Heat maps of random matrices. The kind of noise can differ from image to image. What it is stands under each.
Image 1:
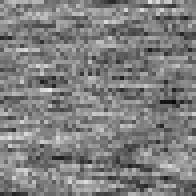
streaked along the rows
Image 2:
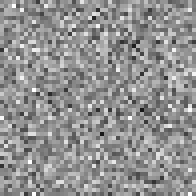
independent entries
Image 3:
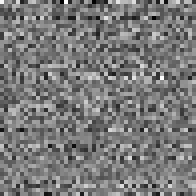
rows of uneven size
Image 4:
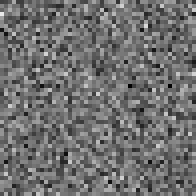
independent entries
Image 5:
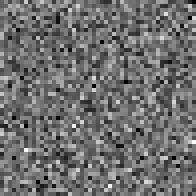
independent entries
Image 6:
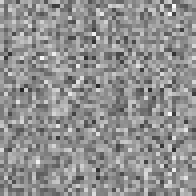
low rank plus noise
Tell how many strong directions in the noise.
two
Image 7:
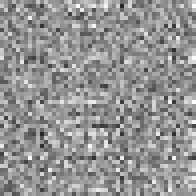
low rank plus noise
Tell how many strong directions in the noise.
one
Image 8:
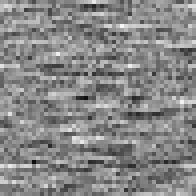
streaked along the rows
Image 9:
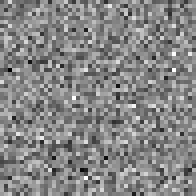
independent entries
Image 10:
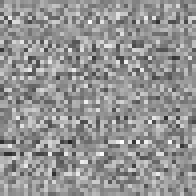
rows of uneven size
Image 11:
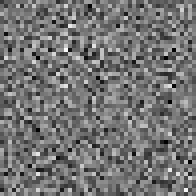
low rank plus noise
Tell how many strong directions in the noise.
five to eight
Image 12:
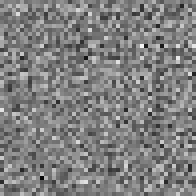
low rank plus noise
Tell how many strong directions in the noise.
two
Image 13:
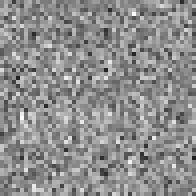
low rank plus noise
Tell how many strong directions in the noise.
one
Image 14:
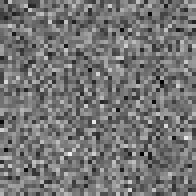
independent entries
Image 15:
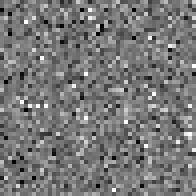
heavy tails
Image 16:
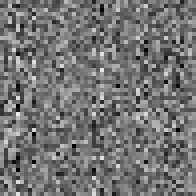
columns of uneven size
